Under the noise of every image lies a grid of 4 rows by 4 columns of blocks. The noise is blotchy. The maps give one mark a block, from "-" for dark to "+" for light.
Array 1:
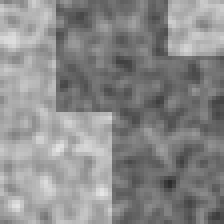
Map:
+ - - +
+ - - -
+ + - -
+ + - -
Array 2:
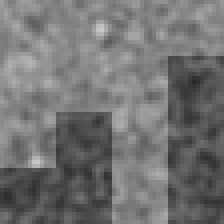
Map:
+ + + +
+ + + -
+ - + -
- - + -
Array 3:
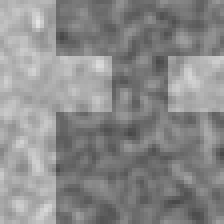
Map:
+ - - -
+ + - +
+ - - -
+ - - -
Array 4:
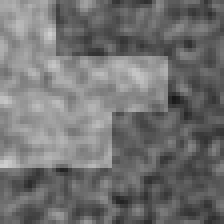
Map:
+ - - -
+ + + -
+ + - -
- - - -
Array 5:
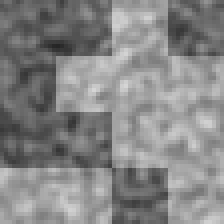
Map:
- - + -
- + + +
- - + +
+ + - +
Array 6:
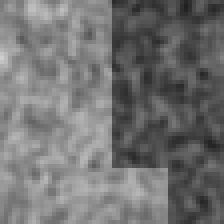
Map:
+ + - -
+ + - -
+ + - -
+ + + -
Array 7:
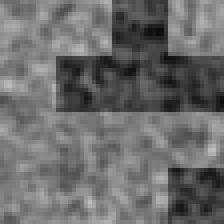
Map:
+ + - +
+ - - -
+ + + +
+ + + -
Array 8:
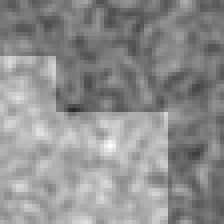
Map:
- - - -
+ - - -
+ + + -
+ + + -
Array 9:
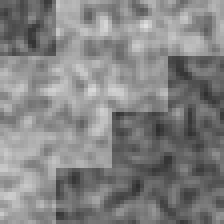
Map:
- + + +
+ + + -
+ + - -
+ - - -
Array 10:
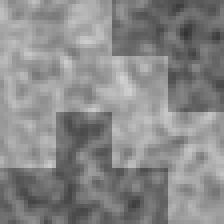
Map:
+ + - -
+ + + -
+ - + +
- - - +
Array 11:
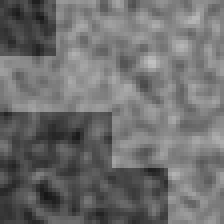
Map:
- + + +
+ + + +
- - + +
- - - +
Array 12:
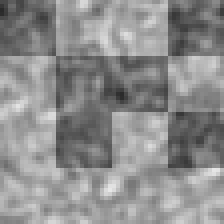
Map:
- + + -
+ - - +
+ - + -
+ + + +
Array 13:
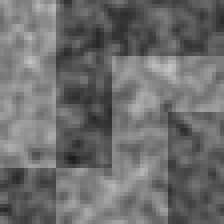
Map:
+ - - -
+ - + +
+ - + -
- + + -
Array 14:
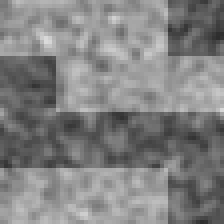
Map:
+ + + -
- + + +
- - - -
+ + + -
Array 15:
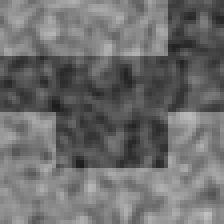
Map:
+ + + -
- - - -
+ - - +
+ + + +
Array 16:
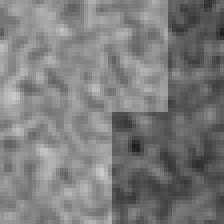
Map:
+ + + -
+ + + -
+ + - -
+ + - -
